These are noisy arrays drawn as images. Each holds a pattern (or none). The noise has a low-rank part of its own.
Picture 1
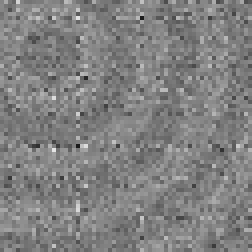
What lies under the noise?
rings round one point
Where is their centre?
top left
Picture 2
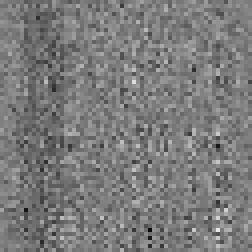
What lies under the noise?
one vertical stripe
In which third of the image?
left
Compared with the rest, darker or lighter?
darker
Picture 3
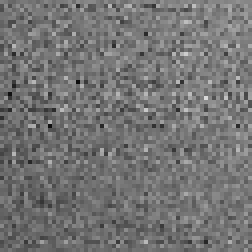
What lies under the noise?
a smooth slope
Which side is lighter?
top right
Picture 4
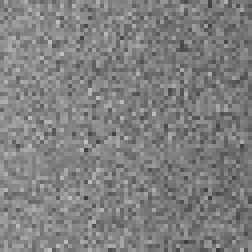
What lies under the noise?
a smooth slope
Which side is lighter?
left
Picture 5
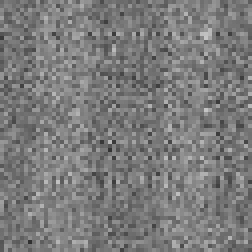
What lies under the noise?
vertical stripes
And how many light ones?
2
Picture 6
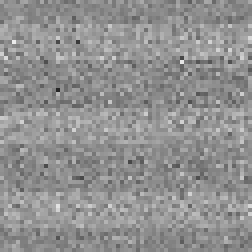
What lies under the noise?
horizontal stripes
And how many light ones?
3
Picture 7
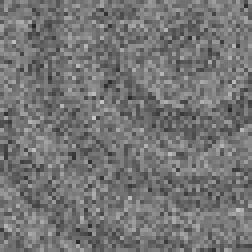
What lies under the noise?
rings round one point
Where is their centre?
top right
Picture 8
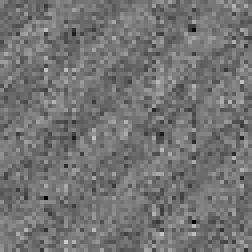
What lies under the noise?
diagonal stripes
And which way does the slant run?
bottom left to top right
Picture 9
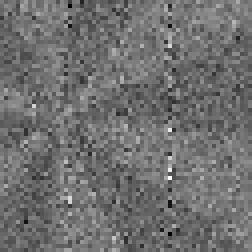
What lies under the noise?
spokes from one point
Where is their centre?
middle left
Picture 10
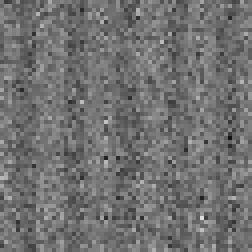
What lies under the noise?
vertical stripes
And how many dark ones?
5
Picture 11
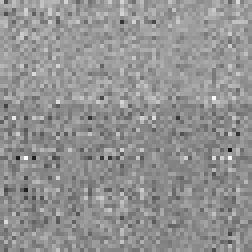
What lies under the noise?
a sharp edge
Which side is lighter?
top
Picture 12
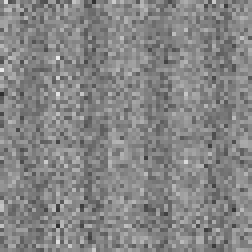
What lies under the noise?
vertical stripes
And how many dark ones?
4
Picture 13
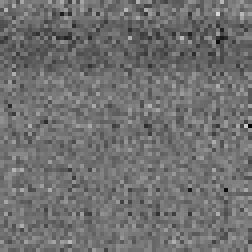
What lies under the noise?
one horizontal stripe
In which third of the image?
top
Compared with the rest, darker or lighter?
darker
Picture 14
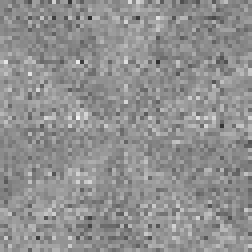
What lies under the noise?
spokes from one point
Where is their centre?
centre
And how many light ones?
5
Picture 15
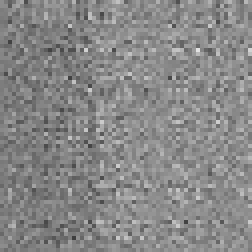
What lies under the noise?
a sharp edge
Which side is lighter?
right
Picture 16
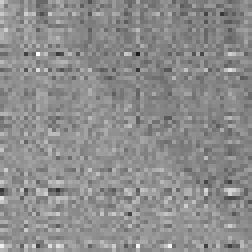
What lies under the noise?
a sharp edge
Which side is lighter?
bottom left
